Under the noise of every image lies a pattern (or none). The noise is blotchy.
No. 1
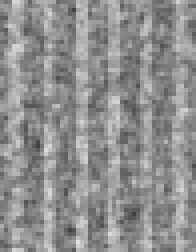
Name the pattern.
vertical stripes
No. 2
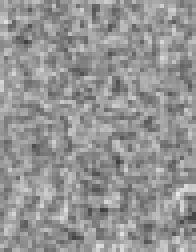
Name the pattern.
only noise
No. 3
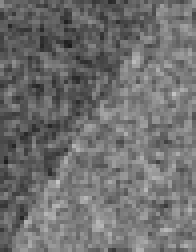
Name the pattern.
a sharp edge
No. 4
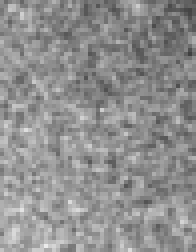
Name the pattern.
a smooth slope
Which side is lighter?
bottom left
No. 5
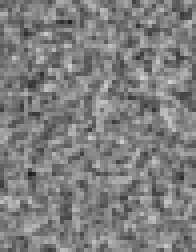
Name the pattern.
only noise
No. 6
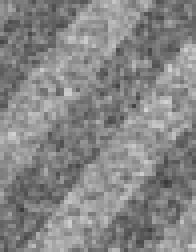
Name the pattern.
diagonal stripes
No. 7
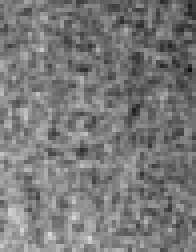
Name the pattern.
a smooth slope
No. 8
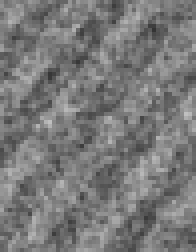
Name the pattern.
diagonal stripes
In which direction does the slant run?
bottom left to top right
